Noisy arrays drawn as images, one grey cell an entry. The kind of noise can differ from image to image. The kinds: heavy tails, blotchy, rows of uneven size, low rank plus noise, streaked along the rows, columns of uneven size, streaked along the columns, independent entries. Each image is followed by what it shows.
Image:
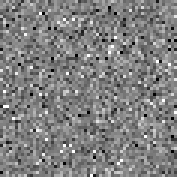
heavy tails
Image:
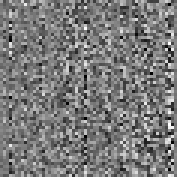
columns of uneven size
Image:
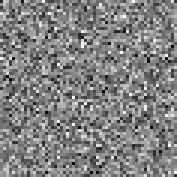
independent entries
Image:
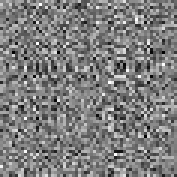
low rank plus noise
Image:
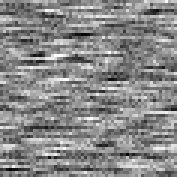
streaked along the rows
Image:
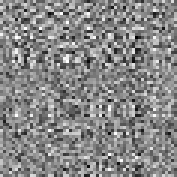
low rank plus noise
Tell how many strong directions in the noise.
two
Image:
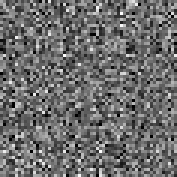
low rank plus noise
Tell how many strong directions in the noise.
three or four
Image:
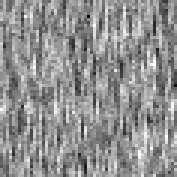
streaked along the columns
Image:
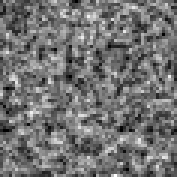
blotchy
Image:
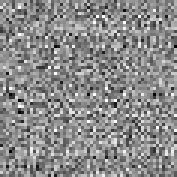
low rank plus noise
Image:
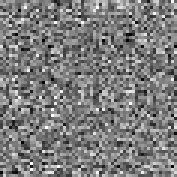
low rank plus noise
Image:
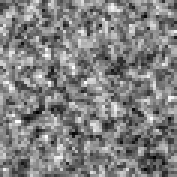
blotchy
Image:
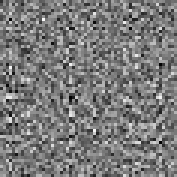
low rank plus noise
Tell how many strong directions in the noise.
three or four
